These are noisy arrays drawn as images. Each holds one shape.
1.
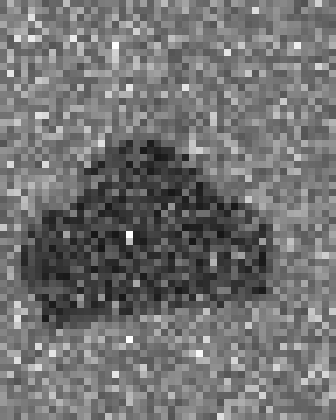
cloud
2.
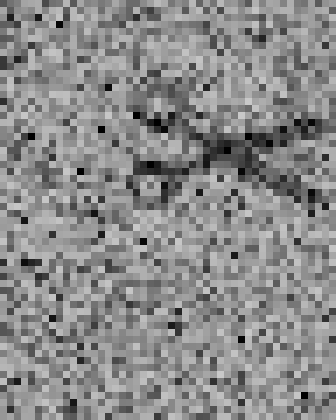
pair of scissors
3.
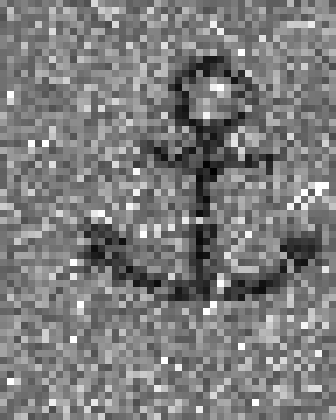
anchor
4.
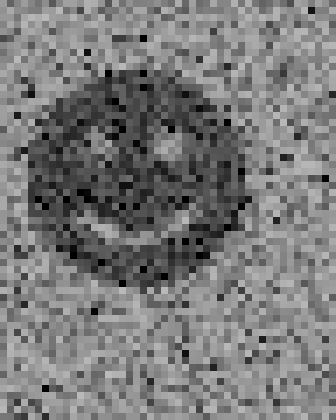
smiling face
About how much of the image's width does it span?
two thirds
